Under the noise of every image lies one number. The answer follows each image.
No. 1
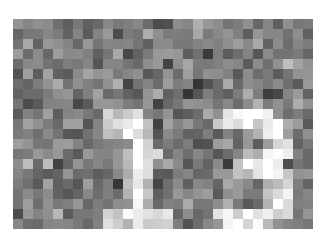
13
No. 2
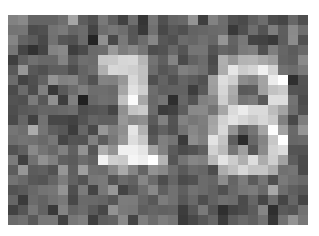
18
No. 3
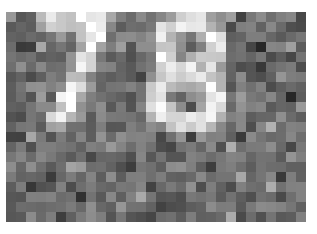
78
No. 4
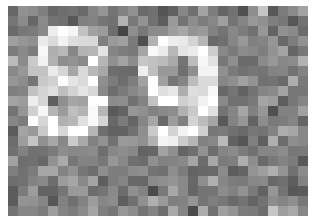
89
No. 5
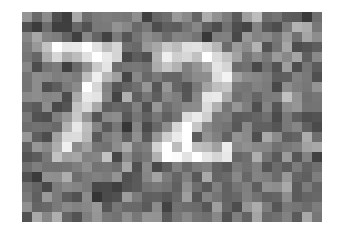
72
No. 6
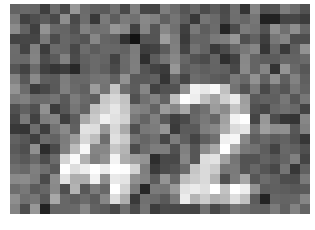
42
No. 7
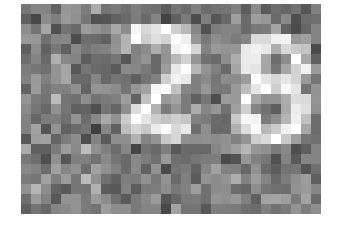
28
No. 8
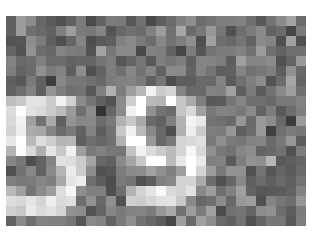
59
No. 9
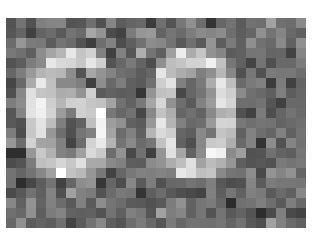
60
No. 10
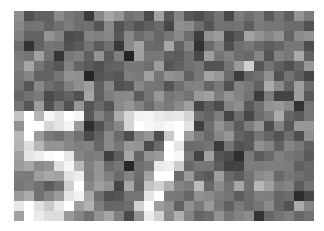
57
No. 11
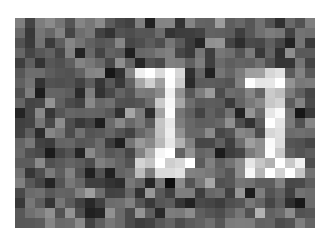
11
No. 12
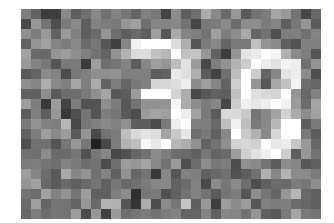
38
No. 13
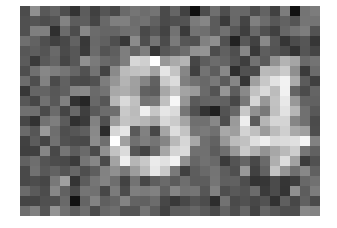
84
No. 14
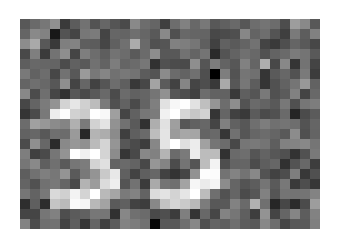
35
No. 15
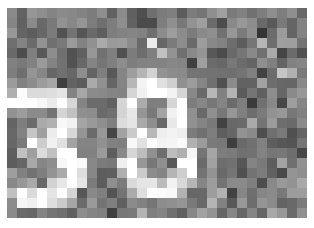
38
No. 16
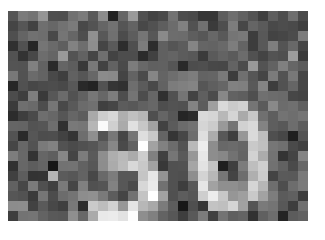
30
